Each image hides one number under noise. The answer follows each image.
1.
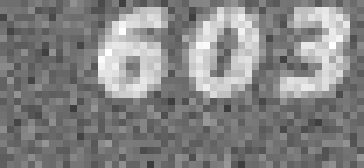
603
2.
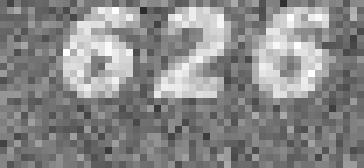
626
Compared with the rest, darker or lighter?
lighter
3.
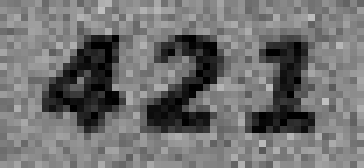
421
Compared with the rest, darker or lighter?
darker
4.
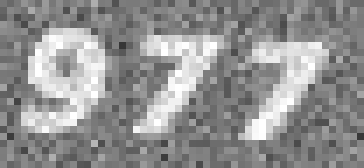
977
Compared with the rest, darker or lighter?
lighter
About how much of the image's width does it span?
nearly all
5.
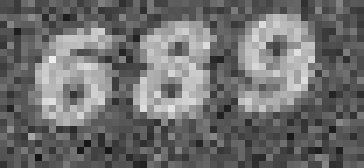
689
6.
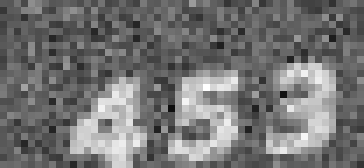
453
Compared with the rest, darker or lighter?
lighter
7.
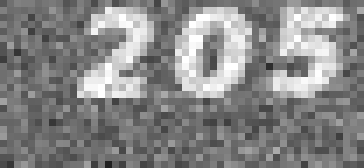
205
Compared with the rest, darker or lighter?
lighter
